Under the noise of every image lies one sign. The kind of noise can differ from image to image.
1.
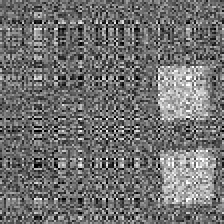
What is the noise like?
low rank plus noise
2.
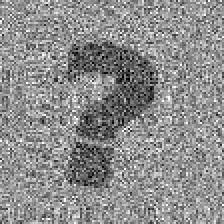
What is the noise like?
low rank plus noise
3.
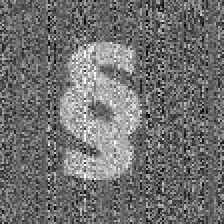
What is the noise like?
columns of uneven size
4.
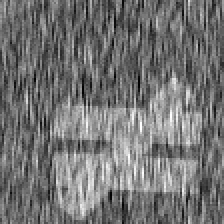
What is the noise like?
streaked along the columns
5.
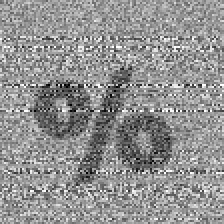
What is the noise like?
rows of uneven size
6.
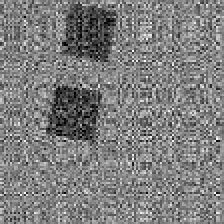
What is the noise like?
low rank plus noise
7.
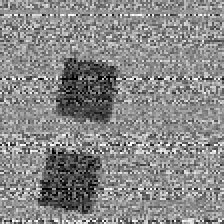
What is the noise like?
rows of uneven size
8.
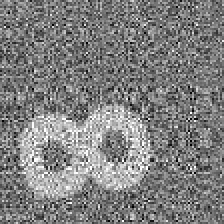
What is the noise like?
low rank plus noise
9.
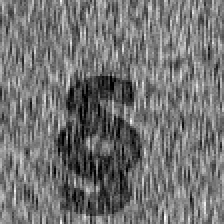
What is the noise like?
streaked along the columns
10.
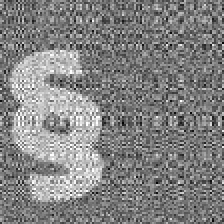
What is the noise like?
low rank plus noise
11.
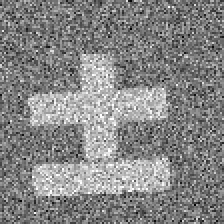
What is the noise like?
independent entries
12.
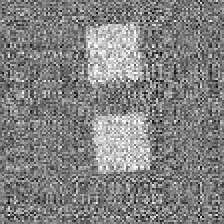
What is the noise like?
low rank plus noise
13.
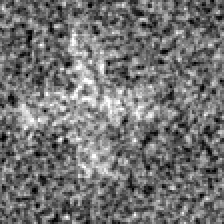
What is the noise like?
blotchy
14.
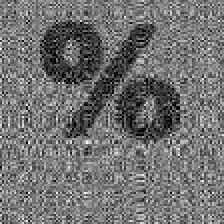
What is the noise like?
low rank plus noise
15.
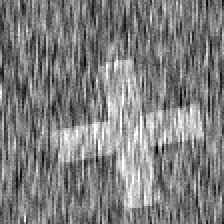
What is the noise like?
streaked along the columns
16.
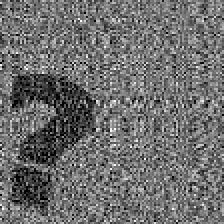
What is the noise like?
low rank plus noise
